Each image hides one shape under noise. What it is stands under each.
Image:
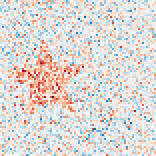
red star
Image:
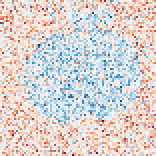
blue apple
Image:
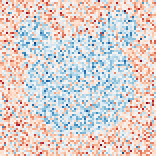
blue bear's head
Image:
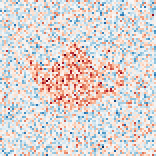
red teapot
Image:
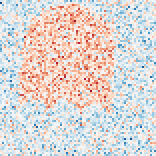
red ghost
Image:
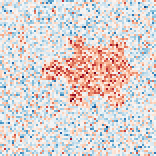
red turtle
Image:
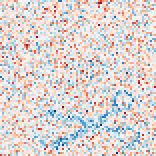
blue pair of scissors
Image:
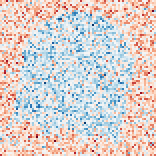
blue ghost
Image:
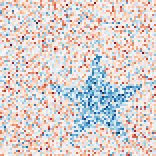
blue star
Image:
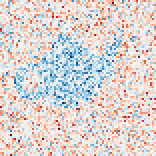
blue teapot
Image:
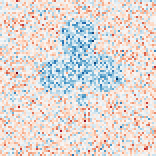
blue club
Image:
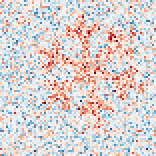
red snowflake
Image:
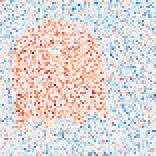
red ghost
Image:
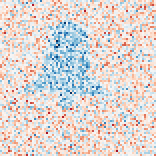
blue bell
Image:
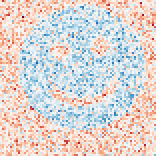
blue smiling face
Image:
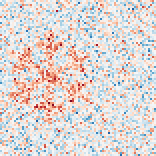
red snowflake
